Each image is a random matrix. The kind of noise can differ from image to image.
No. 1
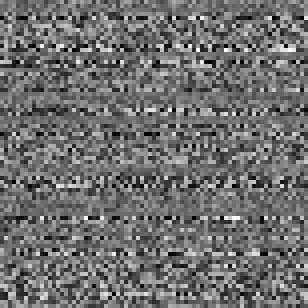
rows of uneven size
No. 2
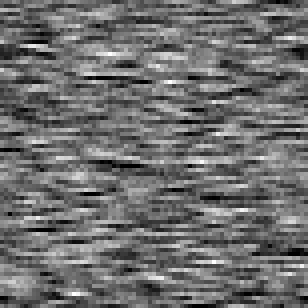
streaked along the rows
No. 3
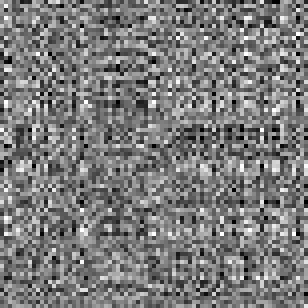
low rank plus noise
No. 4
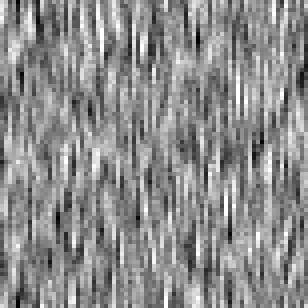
streaked along the columns
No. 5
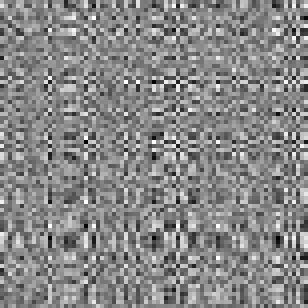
low rank plus noise
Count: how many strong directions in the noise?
one
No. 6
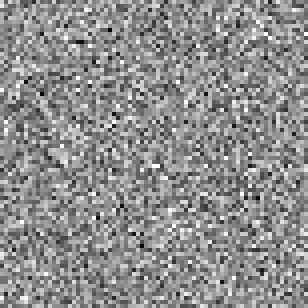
independent entries
